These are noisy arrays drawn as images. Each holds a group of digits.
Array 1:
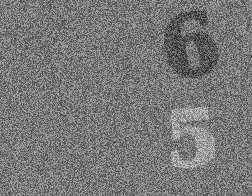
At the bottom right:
5
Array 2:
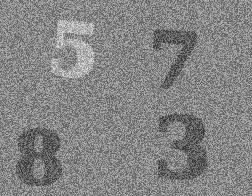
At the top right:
7
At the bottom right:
3
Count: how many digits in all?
4
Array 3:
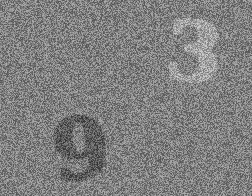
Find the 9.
bottom left
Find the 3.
top right
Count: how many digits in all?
2
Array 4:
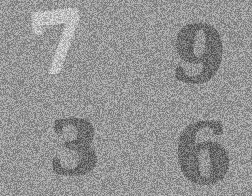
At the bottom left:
3
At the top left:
7
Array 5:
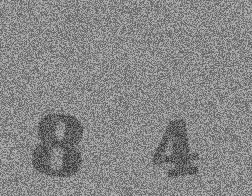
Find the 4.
bottom right
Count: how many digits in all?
2
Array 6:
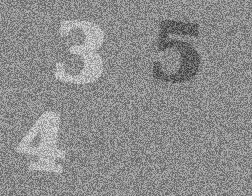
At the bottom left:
4
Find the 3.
top left
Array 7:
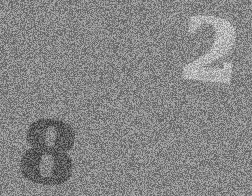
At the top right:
2
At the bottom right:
nothing
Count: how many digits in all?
2
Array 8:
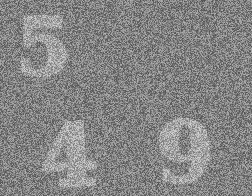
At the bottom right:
9
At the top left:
5
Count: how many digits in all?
3
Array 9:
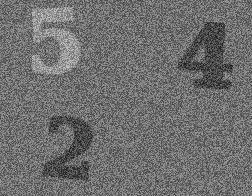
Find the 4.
top right
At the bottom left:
2
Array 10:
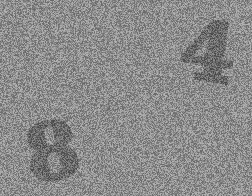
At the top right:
4
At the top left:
nothing
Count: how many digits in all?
2
